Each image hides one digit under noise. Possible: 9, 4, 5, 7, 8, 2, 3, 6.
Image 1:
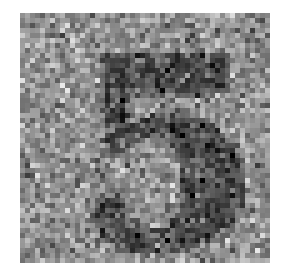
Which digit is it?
5
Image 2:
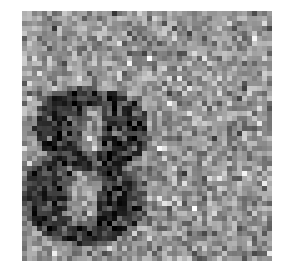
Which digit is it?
8
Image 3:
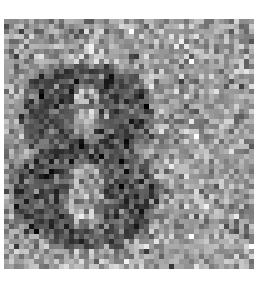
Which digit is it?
8
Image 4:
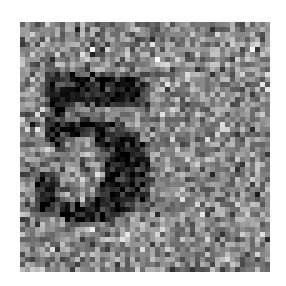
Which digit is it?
5
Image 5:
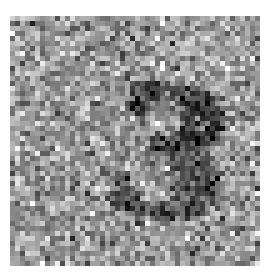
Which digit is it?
3
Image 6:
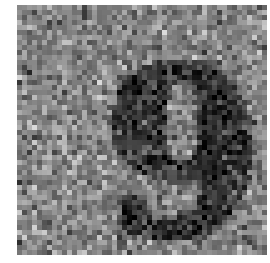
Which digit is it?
9
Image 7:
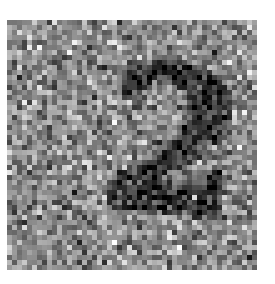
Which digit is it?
2
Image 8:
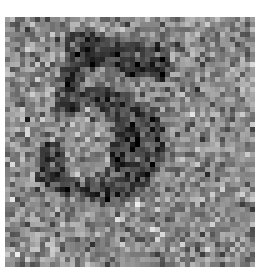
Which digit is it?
5
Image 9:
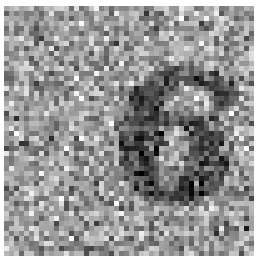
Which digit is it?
6
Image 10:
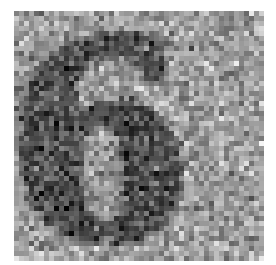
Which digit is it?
6
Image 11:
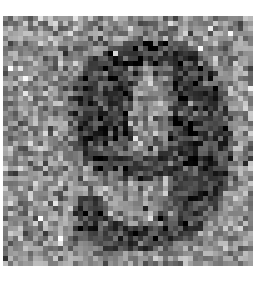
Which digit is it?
9
